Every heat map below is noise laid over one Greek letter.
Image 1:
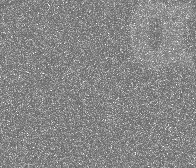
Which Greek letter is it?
alpha
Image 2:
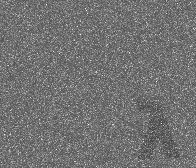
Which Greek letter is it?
lambda
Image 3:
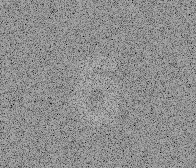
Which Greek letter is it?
delta
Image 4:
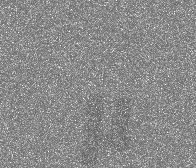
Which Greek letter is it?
mu
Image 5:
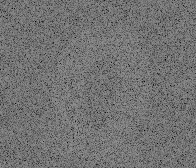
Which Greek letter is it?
omega
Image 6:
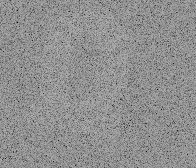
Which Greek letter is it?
omega
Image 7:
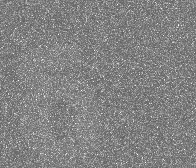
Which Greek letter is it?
delta
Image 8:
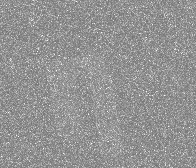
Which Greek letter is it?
eta
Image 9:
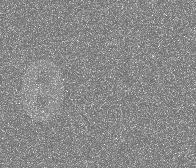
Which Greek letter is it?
theta
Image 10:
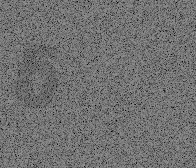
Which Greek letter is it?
delta
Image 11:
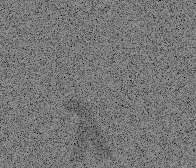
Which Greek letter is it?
lambda
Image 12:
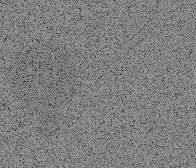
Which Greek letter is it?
phi
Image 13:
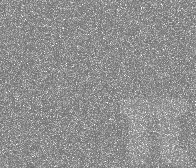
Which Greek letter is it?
pi
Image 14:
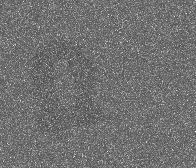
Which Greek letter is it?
omega
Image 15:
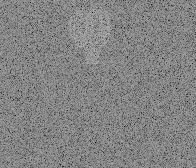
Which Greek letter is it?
phi
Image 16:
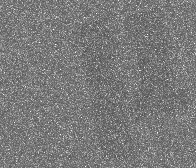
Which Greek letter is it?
mu
